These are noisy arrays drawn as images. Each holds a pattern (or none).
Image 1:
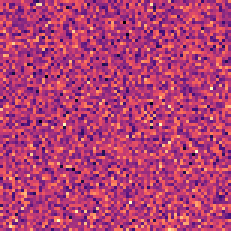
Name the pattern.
only noise
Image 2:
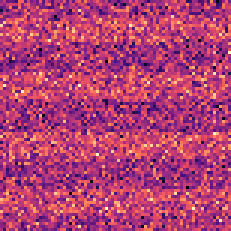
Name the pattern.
horizontal stripes
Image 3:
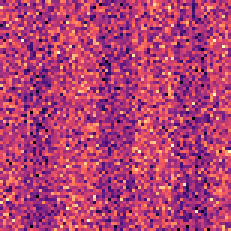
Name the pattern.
vertical stripes
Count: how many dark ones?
3
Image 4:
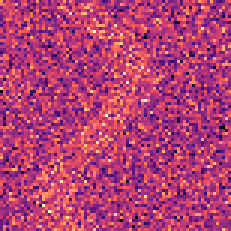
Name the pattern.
a wavy band
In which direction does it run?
top to bottom
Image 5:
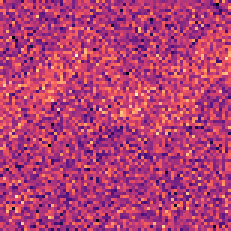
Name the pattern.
a wavy band
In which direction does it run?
left to right
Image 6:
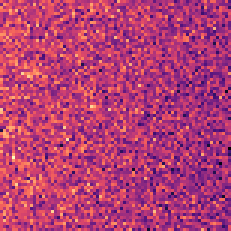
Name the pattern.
a smooth slope
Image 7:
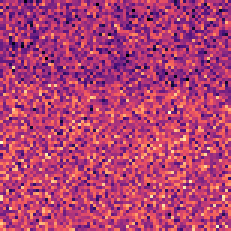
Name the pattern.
a sharp edge
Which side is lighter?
bottom
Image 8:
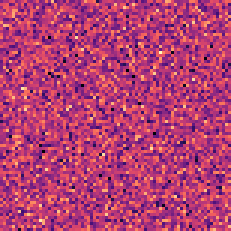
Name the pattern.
only noise
